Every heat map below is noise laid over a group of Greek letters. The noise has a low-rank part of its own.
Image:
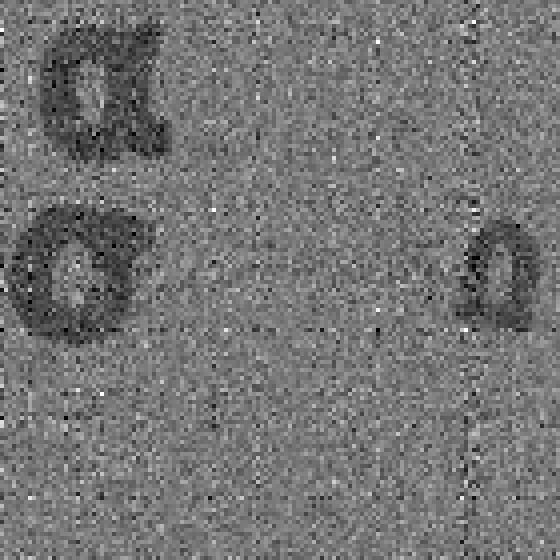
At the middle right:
omega
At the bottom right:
nothing
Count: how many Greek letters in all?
3
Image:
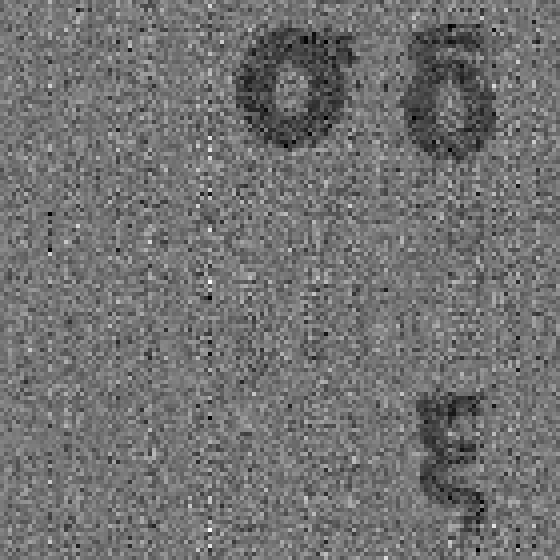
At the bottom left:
nothing
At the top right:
delta
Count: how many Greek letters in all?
3
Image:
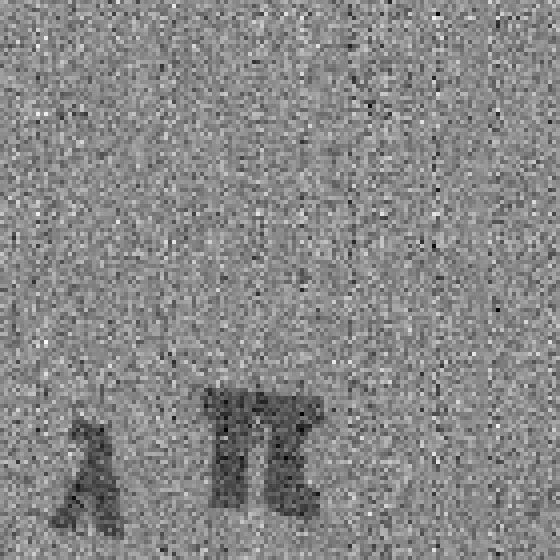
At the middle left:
nothing
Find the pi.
bottom middle
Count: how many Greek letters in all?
2
